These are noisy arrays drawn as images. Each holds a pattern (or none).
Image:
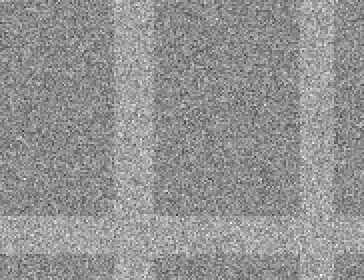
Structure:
bands of rows crossing bands of columns
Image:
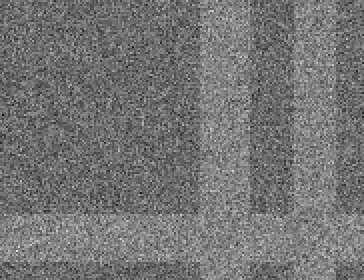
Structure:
bands of rows crossing bands of columns
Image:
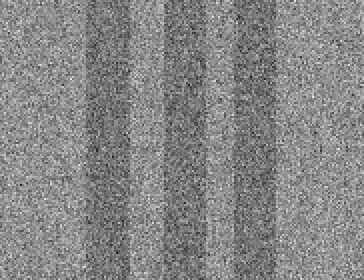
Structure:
bands of columns
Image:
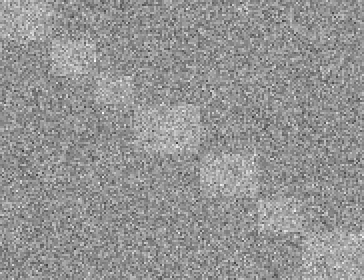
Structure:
blocks along the diagonal
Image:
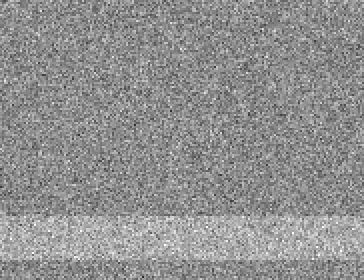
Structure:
one band of rows
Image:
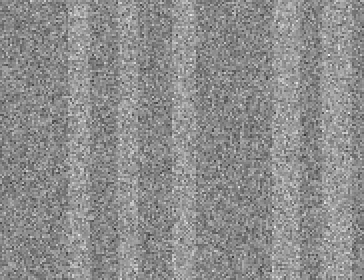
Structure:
bands of columns
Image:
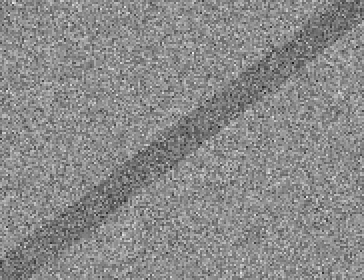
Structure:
a diagonal band
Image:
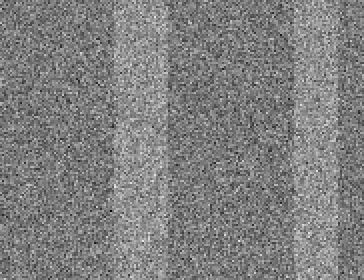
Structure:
bands of columns
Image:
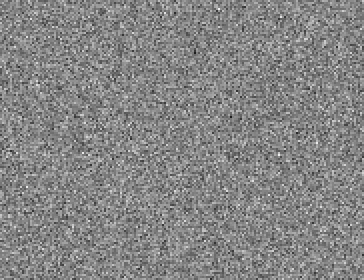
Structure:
only noise
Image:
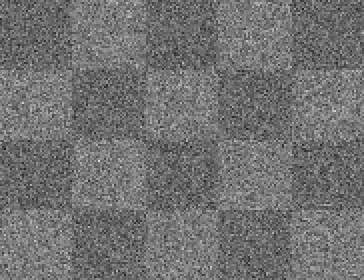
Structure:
a checkerboard
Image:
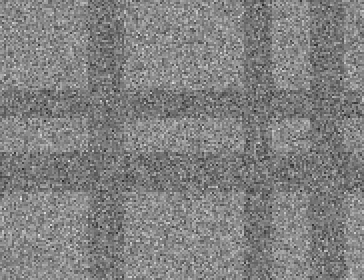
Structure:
bands of rows crossing bands of columns
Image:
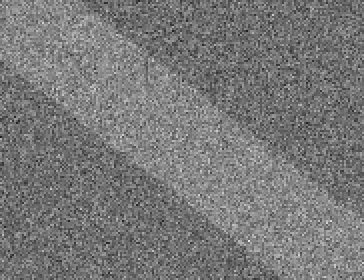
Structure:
a diagonal band
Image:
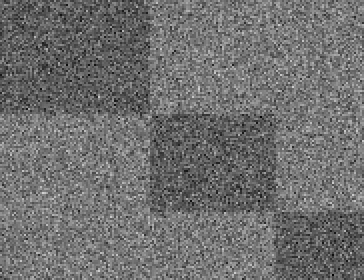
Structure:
blocks along the diagonal
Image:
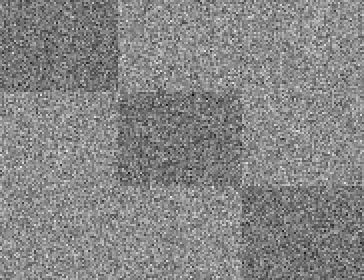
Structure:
blocks along the diagonal
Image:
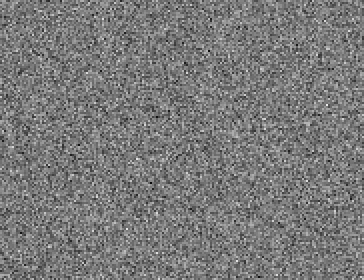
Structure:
only noise
